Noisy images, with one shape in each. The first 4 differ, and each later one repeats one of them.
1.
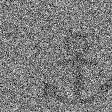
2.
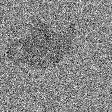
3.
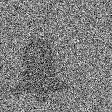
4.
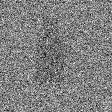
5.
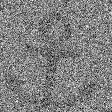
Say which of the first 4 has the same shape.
1
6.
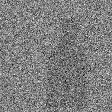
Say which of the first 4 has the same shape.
4
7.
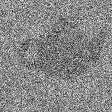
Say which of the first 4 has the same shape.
2
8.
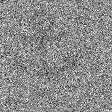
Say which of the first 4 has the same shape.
1
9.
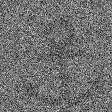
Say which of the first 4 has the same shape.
1
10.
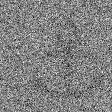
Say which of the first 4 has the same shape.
1
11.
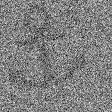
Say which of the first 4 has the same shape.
1
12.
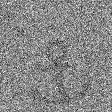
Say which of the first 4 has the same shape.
1
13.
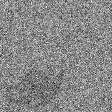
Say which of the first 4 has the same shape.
2
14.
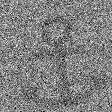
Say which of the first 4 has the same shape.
1
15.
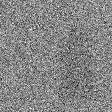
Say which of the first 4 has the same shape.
4
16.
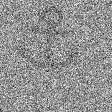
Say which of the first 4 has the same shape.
1
